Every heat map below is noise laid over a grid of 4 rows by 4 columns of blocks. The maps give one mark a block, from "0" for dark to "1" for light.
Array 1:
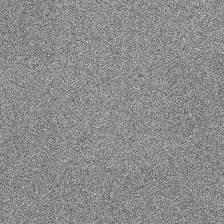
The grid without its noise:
0 1 1 1
1 1 1 0
0 1 1 0
0 0 0 0
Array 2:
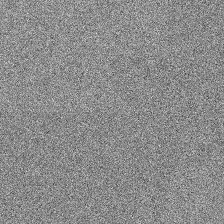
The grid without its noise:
1 1 1 0
1 1 0 0
0 0 0 0
0 0 0 1
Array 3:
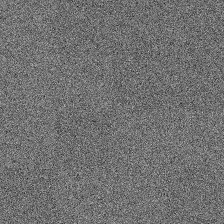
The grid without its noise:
1 0 0 0
1 1 0 0
1 0 1 1
0 1 1 0
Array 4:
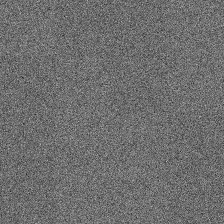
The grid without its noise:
1 0 0 1
0 1 0 1
0 1 1 0
0 1 1 0
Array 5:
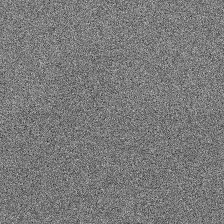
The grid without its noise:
1 1 1 1
1 0 1 1
0 0 0 0
0 0 0 0
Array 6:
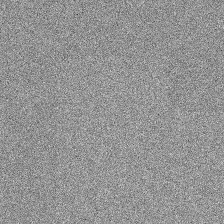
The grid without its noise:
0 0 0 0
0 1 1 0
0 1 1 1
0 1 1 1
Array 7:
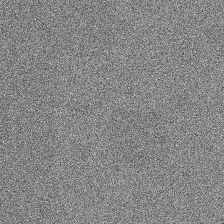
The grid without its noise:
0 0 1 1
0 1 1 1
0 1 0 1
0 1 1 1
